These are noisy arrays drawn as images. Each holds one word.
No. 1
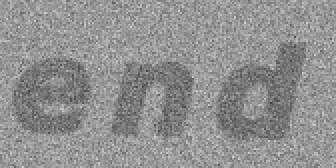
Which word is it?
end
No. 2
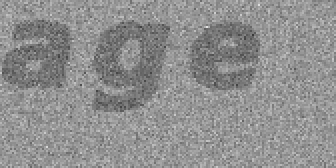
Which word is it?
age
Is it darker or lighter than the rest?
darker
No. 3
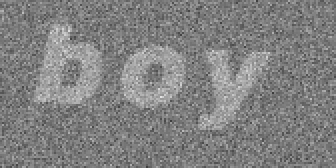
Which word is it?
boy
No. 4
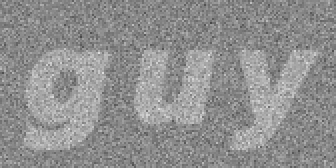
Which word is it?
guy
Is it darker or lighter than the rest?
lighter
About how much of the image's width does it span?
nearly all
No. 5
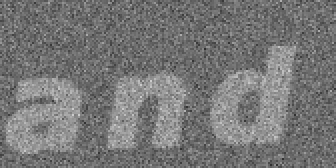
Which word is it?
and
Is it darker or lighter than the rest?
lighter
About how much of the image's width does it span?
nearly all
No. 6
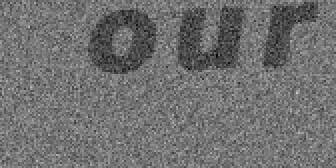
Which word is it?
our
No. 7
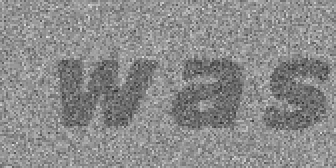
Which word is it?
was
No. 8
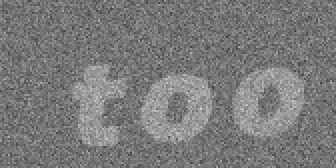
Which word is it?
too
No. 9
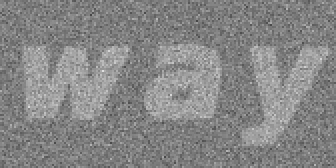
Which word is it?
way
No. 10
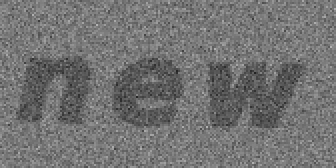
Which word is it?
new
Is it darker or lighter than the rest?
darker
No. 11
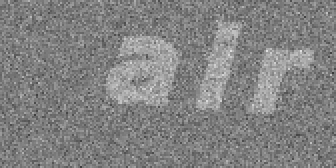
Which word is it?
air
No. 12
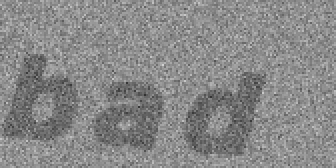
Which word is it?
bad
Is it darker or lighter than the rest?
darker
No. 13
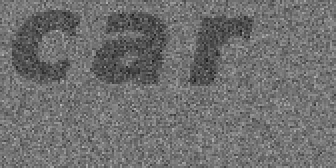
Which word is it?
car
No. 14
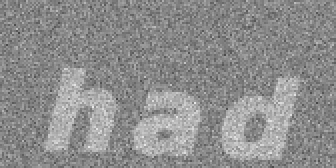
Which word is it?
had
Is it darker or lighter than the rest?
lighter
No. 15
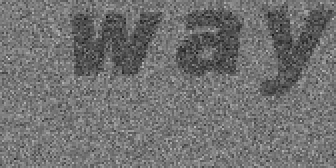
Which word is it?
way
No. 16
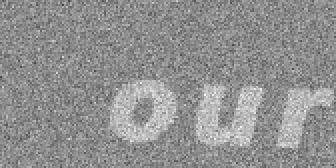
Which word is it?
our
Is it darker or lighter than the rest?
lighter
